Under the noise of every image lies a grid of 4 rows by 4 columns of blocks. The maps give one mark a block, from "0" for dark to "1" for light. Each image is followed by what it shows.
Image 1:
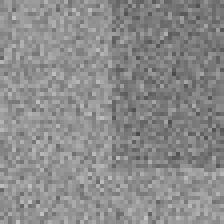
1 1 0 0
1 1 0 0
1 1 0 0
1 1 1 1
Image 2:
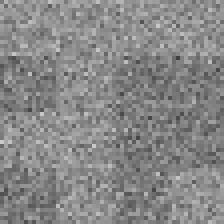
1 1 1 1
0 1 0 0
1 1 0 0
0 1 0 1
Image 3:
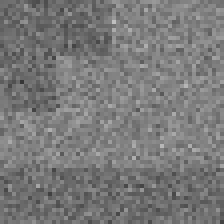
0 0 1 1
0 1 1 1
1 1 1 1
0 0 0 0
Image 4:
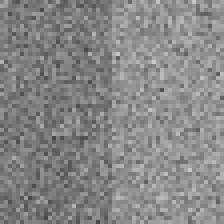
0 0 1 1
0 0 1 1
0 0 1 1
0 0 1 1
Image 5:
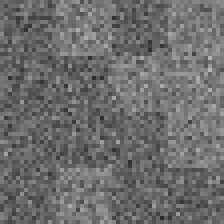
0 1 0 1
0 0 1 1
0 0 0 1
0 1 0 0
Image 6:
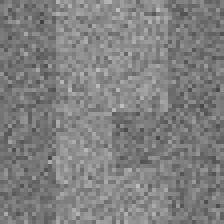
0 1 1 0
0 1 1 0
0 1 0 0
0 1 1 0
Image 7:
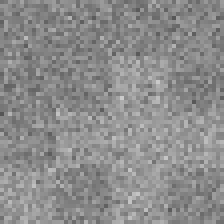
0 0 0 0
0 0 1 0
0 1 1 1
1 0 1 0
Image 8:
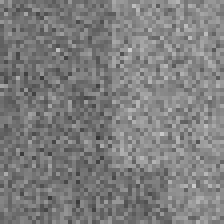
0 0 1 1
0 0 1 1
0 0 1 1
0 0 0 1
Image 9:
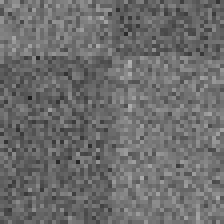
1 1 0 0
0 0 1 1
0 0 1 1
0 0 1 1
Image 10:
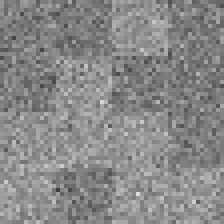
0 0 1 0
0 1 0 0
1 1 1 0
1 0 1 1
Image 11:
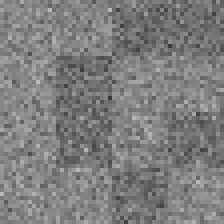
1 1 0 0
1 0 1 1
1 0 1 0
1 1 0 1
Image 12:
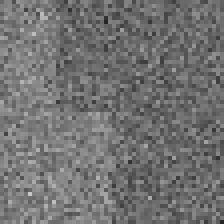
1 0 0 0
1 0 0 0
1 1 0 0
1 1 0 0
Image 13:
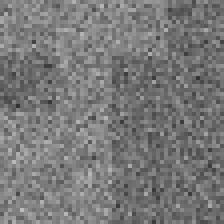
1 1 1 0
0 1 0 0
1 1 0 0
1 1 0 0
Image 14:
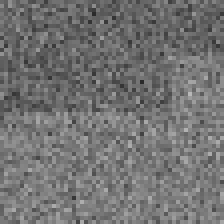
0 0 0 0
0 0 0 1
1 1 1 1
1 1 1 1
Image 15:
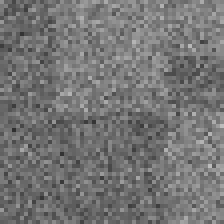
0 1 1 1
0 1 1 0
0 0 0 1
0 0 0 1
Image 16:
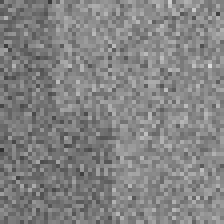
0 1 1 1
0 1 1 1
0 0 1 1
0 0 1 1
